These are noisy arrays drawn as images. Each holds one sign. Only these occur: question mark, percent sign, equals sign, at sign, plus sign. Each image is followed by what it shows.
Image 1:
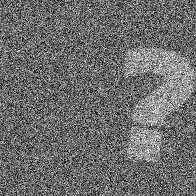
question mark
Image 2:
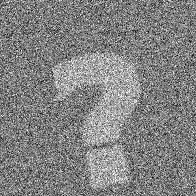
question mark
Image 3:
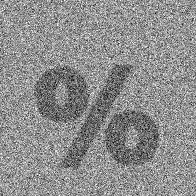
percent sign
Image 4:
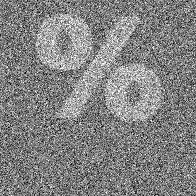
percent sign
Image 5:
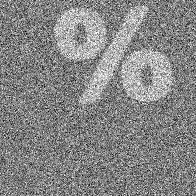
percent sign
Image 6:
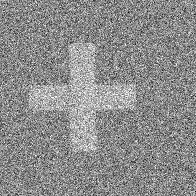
plus sign
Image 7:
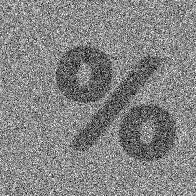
percent sign
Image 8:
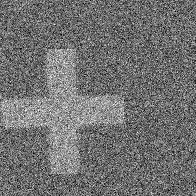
plus sign
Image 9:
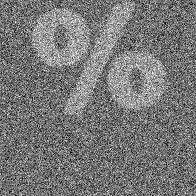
percent sign
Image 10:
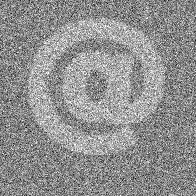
at sign
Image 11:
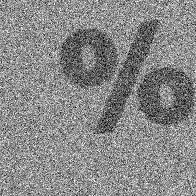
percent sign
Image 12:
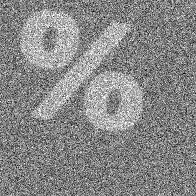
percent sign
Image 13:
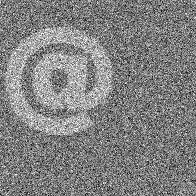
at sign
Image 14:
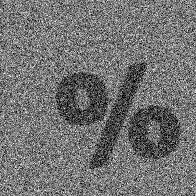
percent sign
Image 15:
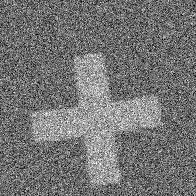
plus sign
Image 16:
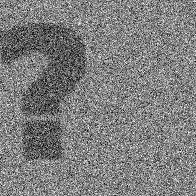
question mark
